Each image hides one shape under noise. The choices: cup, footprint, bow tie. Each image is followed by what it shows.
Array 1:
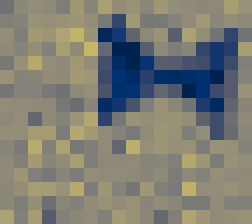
bow tie
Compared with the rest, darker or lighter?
darker
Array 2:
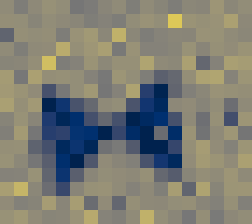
bow tie
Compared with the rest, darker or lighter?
darker
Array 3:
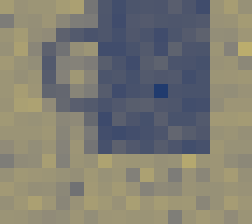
cup
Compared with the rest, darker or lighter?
darker
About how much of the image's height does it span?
two thirds
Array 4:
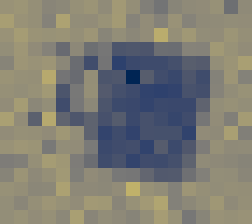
cup
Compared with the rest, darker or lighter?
darker
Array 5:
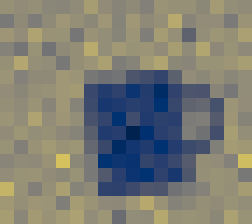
cup
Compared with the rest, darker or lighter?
darker
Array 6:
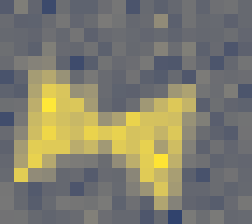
bow tie
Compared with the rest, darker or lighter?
lighter
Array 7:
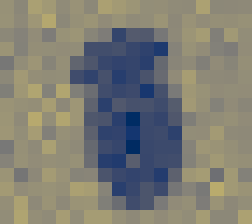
footprint
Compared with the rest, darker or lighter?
darker
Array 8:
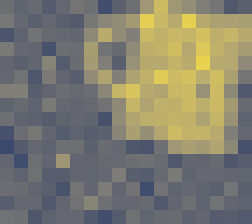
cup
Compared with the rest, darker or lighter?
lighter
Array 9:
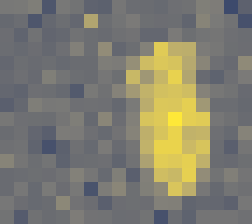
footprint
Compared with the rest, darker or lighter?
lighter
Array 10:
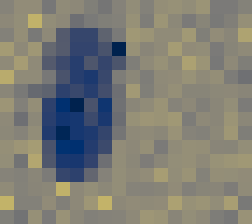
footprint
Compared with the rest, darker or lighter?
darker
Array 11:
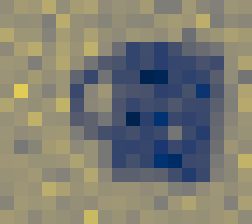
cup
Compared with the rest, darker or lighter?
darker
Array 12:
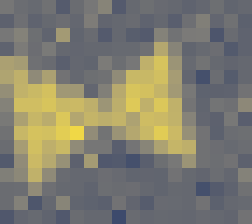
bow tie
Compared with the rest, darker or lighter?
lighter
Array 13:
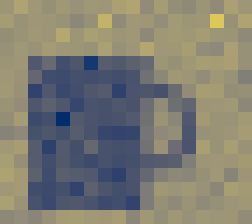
cup
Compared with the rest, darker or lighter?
darker
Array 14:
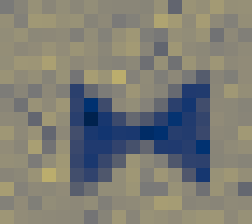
bow tie
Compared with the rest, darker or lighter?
darker
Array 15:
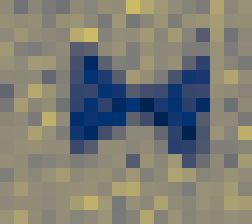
bow tie
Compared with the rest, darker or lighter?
darker
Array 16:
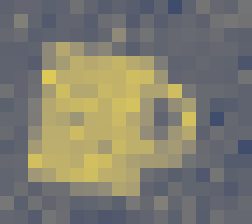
cup
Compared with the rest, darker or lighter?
lighter
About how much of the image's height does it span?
two thirds
